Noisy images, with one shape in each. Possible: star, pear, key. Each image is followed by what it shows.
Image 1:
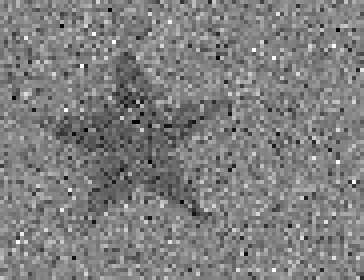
dark star
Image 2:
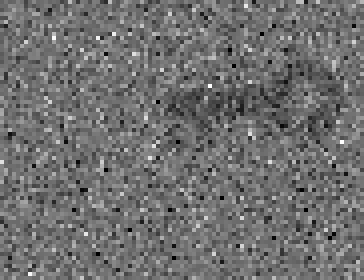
dark key
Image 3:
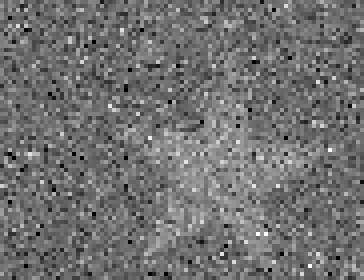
light star
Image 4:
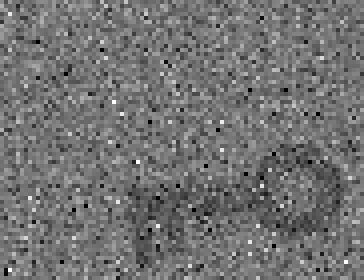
dark key
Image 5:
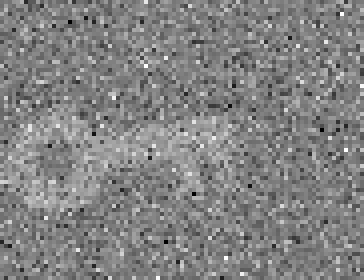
light key
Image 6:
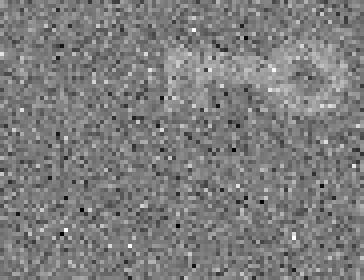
light key
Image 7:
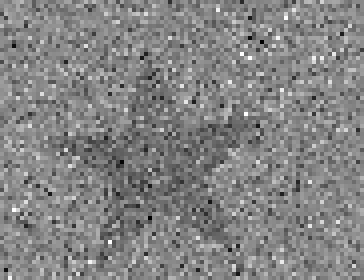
dark star
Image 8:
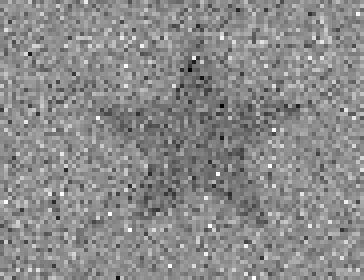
dark star
